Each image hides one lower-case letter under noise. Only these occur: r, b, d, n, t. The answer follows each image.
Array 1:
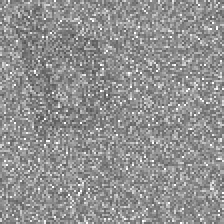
b
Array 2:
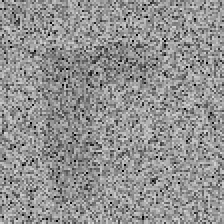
r
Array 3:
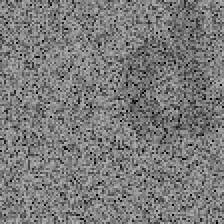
d
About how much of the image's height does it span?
two thirds
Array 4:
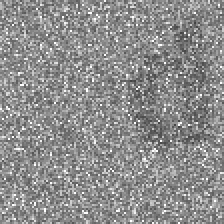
d
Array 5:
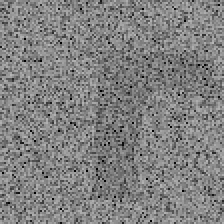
r
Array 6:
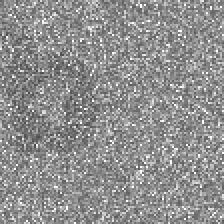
b
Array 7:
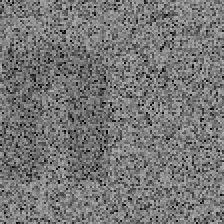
n
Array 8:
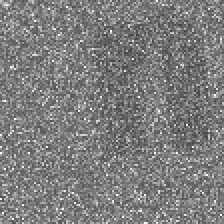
n
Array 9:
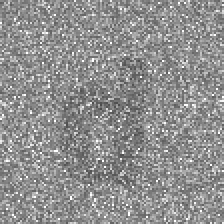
d
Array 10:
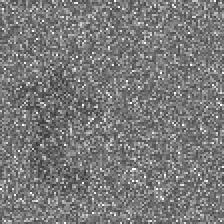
t
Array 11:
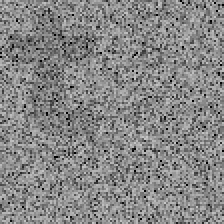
t
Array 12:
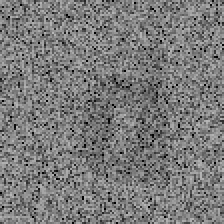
d
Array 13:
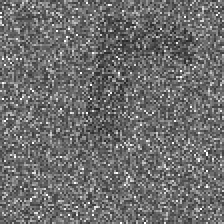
r
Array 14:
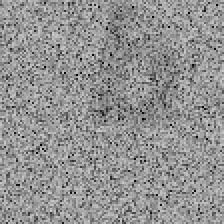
b
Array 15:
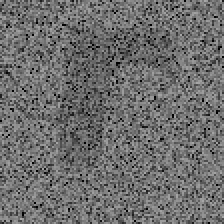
r
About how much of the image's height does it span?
two thirds
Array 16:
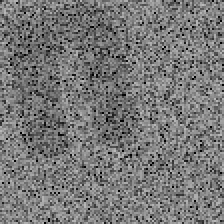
n
